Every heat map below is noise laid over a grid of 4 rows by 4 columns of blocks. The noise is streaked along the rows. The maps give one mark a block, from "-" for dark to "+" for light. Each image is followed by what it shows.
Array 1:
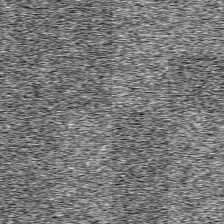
- - + +
- - + -
- + - +
- + - +
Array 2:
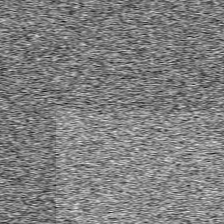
- - - -
- - - -
- + + +
- + + +
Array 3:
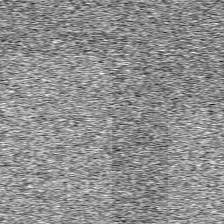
- - - -
+ + - -
+ + - +
+ + - +
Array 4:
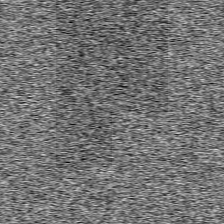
+ - - +
+ - - +
+ - + +
+ + + +
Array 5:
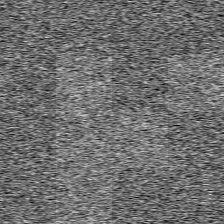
- - - -
- + - +
- + + -
- + - -
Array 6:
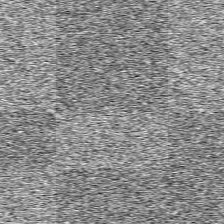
+ - - +
+ - - +
- + + -
+ - - -
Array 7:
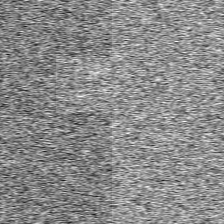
- - + +
- + + +
- - + +
- - + +
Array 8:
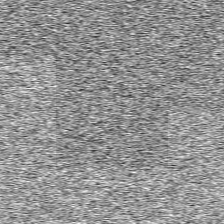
- - - -
+ - - -
+ - - +
+ + + +
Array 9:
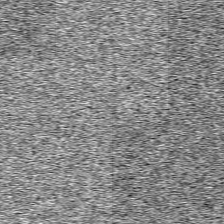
- + + -
+ + + -
+ + - -
+ + - -
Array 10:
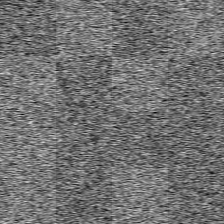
- + - +
+ - + -
+ - - -
+ - + -
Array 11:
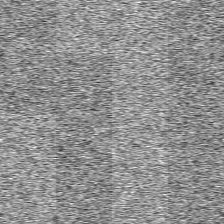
- + + -
- - + -
+ - + -
+ - + -
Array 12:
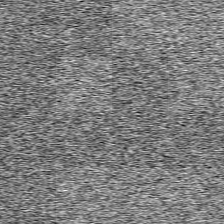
- - + +
- + - +
- - - -
- + + +
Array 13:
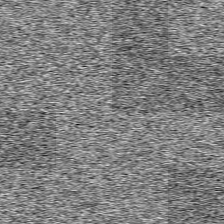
+ + - +
+ + - -
- + + +
+ + + -
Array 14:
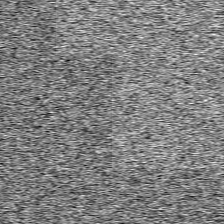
- + + +
- - + +
- - + +
- - - -
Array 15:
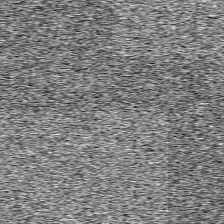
- - + +
- - - -
+ + + -
+ + + -
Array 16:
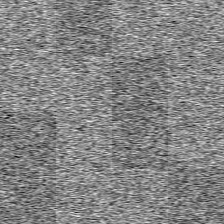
+ - + +
+ + - +
- + - +
- + + -
